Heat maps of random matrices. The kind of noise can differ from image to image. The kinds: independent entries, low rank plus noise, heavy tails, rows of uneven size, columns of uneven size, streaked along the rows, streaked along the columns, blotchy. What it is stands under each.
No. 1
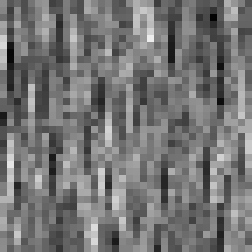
streaked along the columns
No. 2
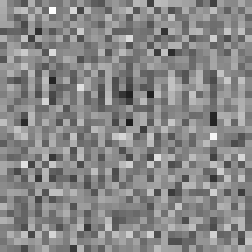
low rank plus noise
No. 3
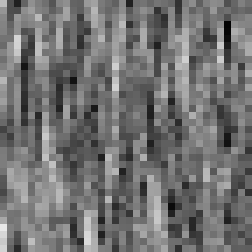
streaked along the columns
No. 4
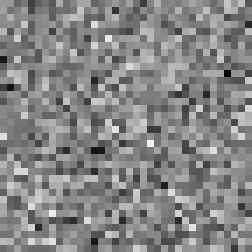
independent entries
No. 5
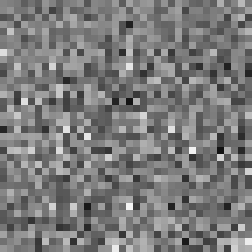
low rank plus noise
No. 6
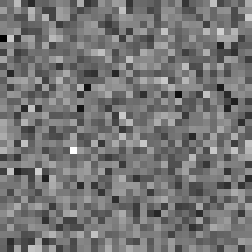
independent entries
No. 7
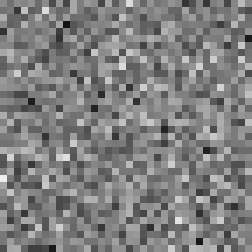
independent entries
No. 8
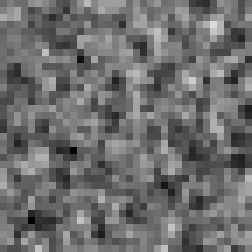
blotchy
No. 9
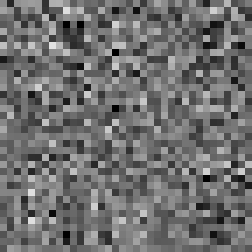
low rank plus noise
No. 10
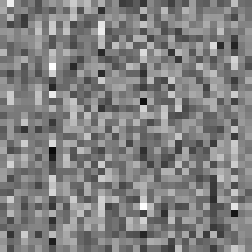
columns of uneven size
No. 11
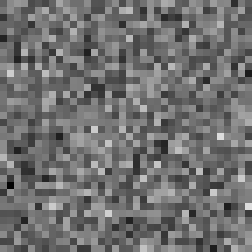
independent entries
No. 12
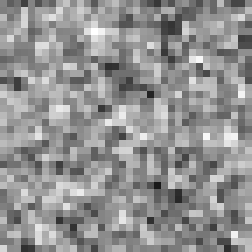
blotchy
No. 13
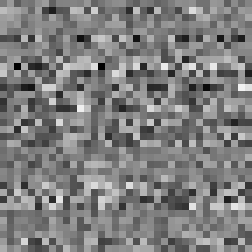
rows of uneven size
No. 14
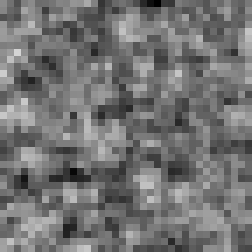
blotchy
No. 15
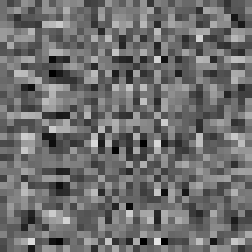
low rank plus noise
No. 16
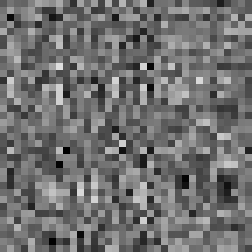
low rank plus noise
